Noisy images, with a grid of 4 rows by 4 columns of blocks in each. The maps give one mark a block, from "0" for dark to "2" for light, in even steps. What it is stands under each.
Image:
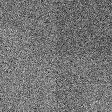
1100
2100
2211
2212
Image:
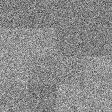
0000
2200
2112
1022
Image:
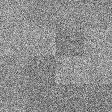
2111
2202
1022
1000
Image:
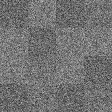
0201
2022
2120
0101
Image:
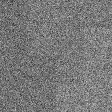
0111
0112
0012
0022
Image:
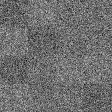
0211
2011
0122
2110
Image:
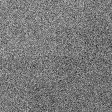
2221
2210
1100
1000
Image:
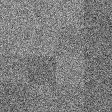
2220
2210
1020
0110
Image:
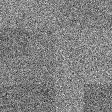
2211
0122
1122
0020
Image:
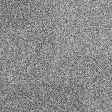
0122
1122
1111
0001
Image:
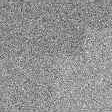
0000
0002
1122
1122
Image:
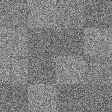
1210
2002
2021
0200
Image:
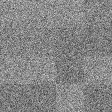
2221
1100
2202
0020
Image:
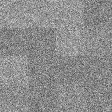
2220
0021
2000
1010
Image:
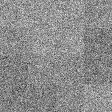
2221
1220
0110
0012
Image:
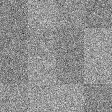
0210
0102
0202
1220
